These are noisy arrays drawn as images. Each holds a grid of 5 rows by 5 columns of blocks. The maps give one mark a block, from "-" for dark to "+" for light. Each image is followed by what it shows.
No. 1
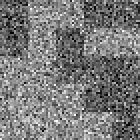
-++--
-+-++
++---
+++--
++++-
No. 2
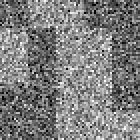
-++--
+-++-
+-++-
--++-
--+++
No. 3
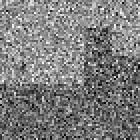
+++++
+++-+
+++--
-----
-----
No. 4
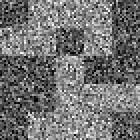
-+++-
++-+-
--+--
--+++
-+++-
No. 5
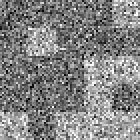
----+
-+---
---++
---+-
+-+++
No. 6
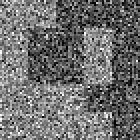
++---
+--+-
+--+-
+++--
++++-
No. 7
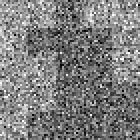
++-++
+---+
++--+
++---
+----
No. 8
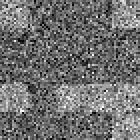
+---+
-----
-----
+-+++
----+
